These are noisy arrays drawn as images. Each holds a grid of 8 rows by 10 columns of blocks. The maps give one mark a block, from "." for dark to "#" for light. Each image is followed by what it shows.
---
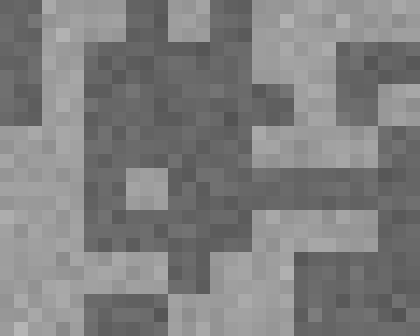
.##.#.####
.#....##..
.#.....#.#
##....###.
##.#......
##....###.
####.##...
##..###...
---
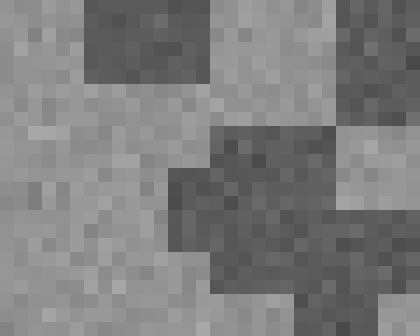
##...###..
##...###..
########..
#####...##
####....##
####......
#####.....
#######..#
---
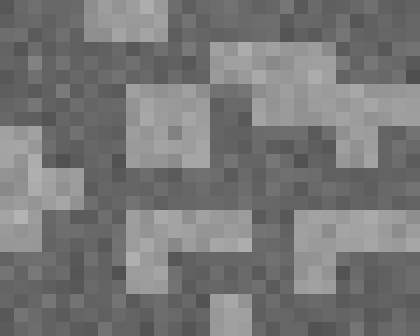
..##......
.....###..
...##.####
#..##...#.
##........
#..###.###
...#...#..
.....#....
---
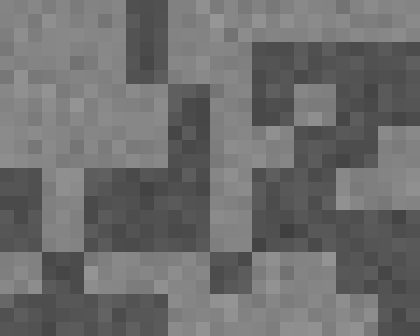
###.######
###.##....
####.#.#..
####.##..#
.#...#..##
.#...#....
#.###.##..
....#####.
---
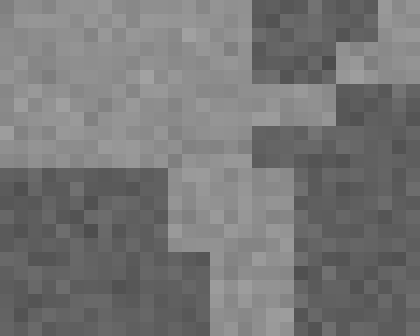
######...#
######..##
########..
######....
....###...
....###...
.....##...
.....##...
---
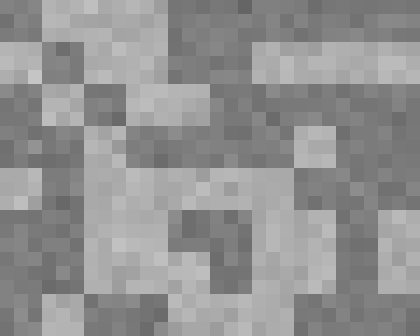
.###......
#.##..####
.#.##.....
..#....#..
#.#####...
..##..##.#
..###.##.#
.#..###...
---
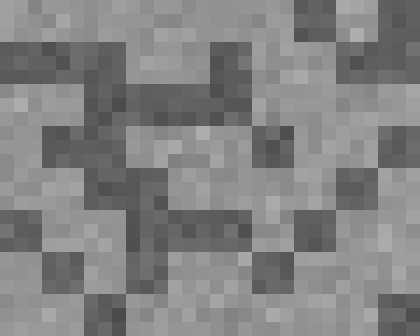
#######.#.
...##.##..
##....####
#..###.##.
##..####.#
.##...#.##
#.#.##.###
##.######.
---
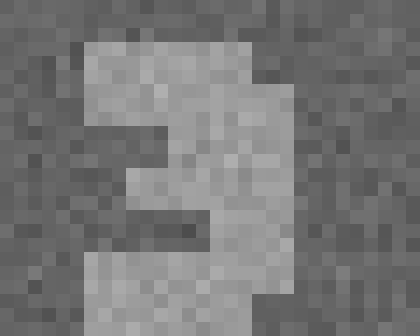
..........
..####....
..#####...
....###...
...####...
.....##...
..#####...
..####....
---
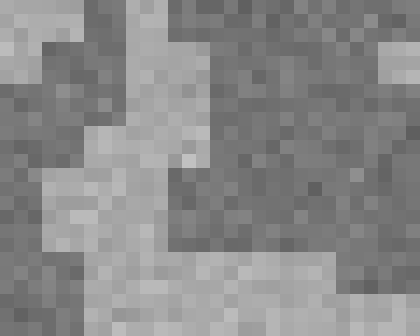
##.#......
#..##....#
...##.....
..###.....
.###......
.###......
..######..
..########
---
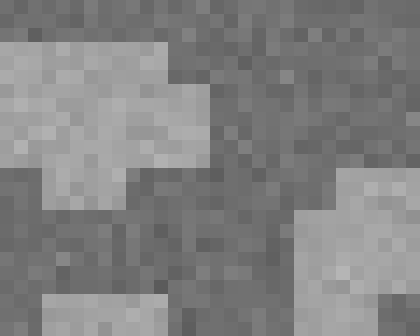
..........
####......
#####.....
#####.....
.##.....##
.......###
.......###
.###...##.
